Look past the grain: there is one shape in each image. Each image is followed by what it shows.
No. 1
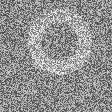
light ring
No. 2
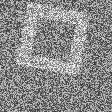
light square frame
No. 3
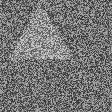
light triangle
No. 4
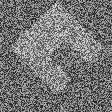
light square with a notch
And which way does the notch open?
down and right
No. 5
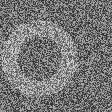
light ring
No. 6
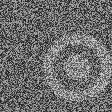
light bullseye
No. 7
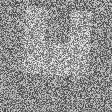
light square with a notch
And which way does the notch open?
up
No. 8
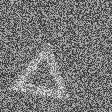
light triangle frame
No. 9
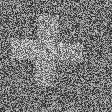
light cross
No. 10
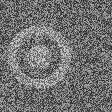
light bullseye
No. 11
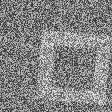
light square frame
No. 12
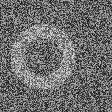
light ring
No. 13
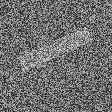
light bar
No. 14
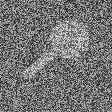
light lollipop
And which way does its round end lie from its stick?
up and right
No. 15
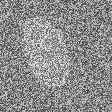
light ellipse
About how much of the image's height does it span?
two thirds
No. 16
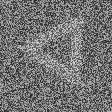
light triangle frame
